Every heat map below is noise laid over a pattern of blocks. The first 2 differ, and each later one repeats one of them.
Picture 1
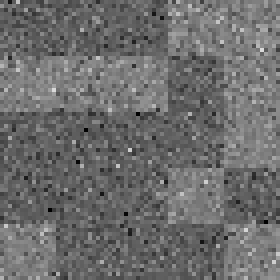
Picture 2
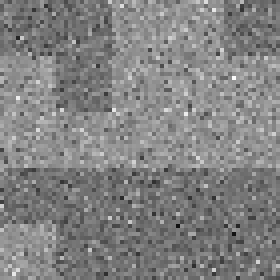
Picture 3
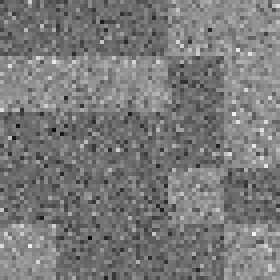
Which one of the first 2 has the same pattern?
1
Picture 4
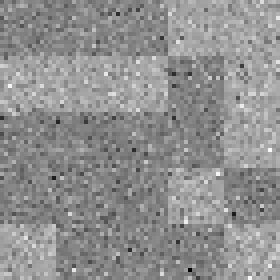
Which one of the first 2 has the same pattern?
1
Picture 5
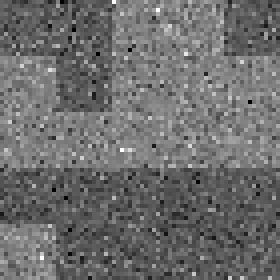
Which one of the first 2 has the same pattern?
2
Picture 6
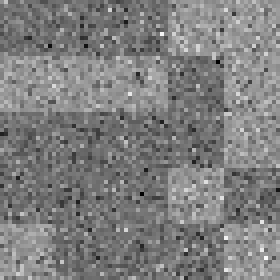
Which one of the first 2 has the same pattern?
1
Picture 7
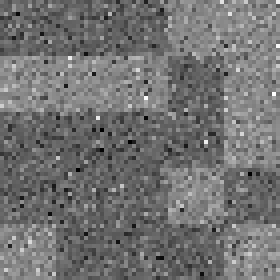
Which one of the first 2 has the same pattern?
1
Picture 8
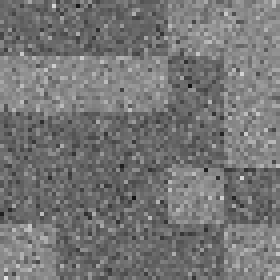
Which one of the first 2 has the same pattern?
1
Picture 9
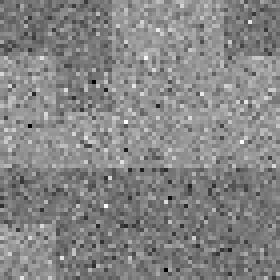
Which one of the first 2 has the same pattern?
2
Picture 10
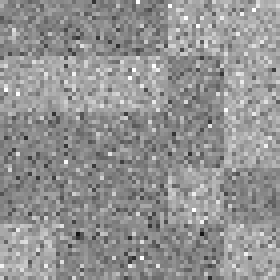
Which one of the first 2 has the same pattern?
1
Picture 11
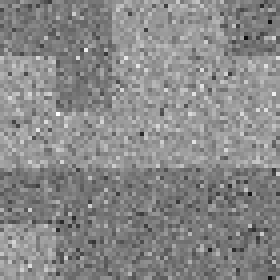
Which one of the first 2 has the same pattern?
2
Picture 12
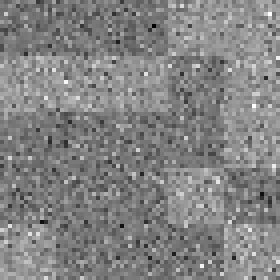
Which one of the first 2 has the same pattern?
1
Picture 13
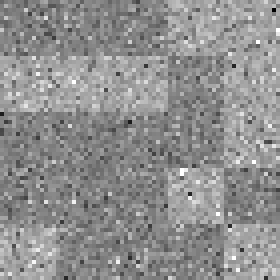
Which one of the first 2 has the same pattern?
1
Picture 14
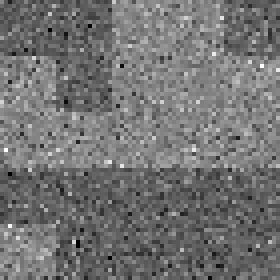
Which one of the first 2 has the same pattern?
2
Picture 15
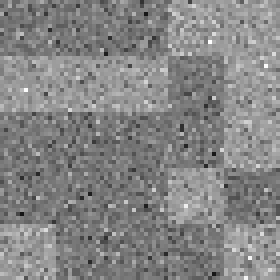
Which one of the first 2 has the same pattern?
1
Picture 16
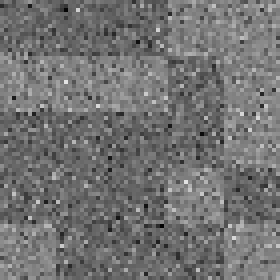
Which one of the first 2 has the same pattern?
1
